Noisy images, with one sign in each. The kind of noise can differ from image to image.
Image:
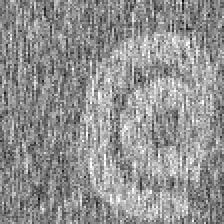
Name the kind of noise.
streaked along the columns
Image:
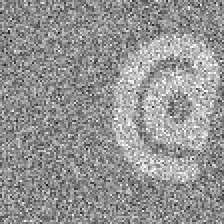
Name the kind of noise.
independent entries
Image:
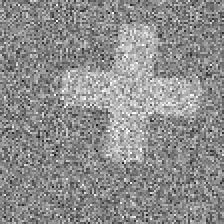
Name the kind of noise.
low rank plus noise
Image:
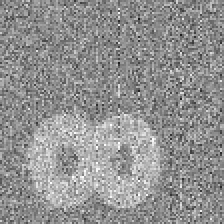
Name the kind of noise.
columns of uneven size
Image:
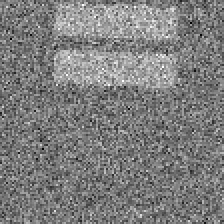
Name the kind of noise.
independent entries
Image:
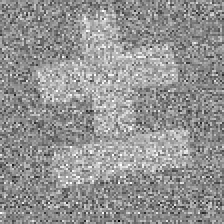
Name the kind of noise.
rows of uneven size
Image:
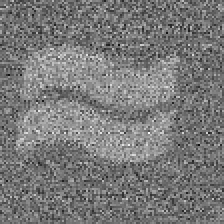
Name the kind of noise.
rows of uneven size
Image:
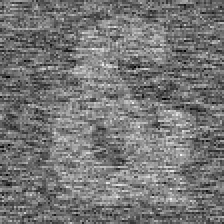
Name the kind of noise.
streaked along the rows
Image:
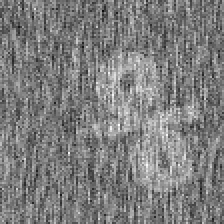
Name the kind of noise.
streaked along the columns
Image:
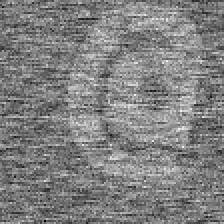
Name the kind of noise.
streaked along the rows
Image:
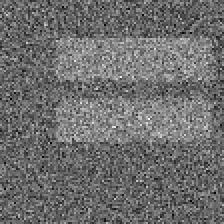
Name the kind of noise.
independent entries
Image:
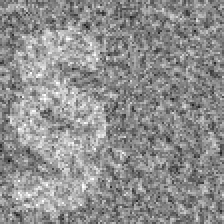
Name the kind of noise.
blotchy
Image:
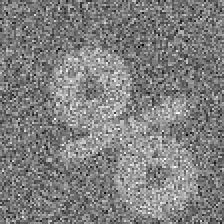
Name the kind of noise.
independent entries
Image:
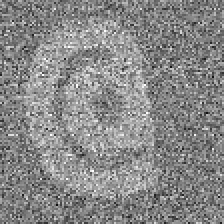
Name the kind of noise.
rows of uneven size
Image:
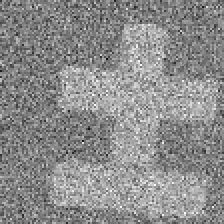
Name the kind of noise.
low rank plus noise
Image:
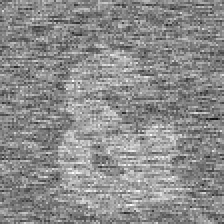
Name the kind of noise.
streaked along the rows
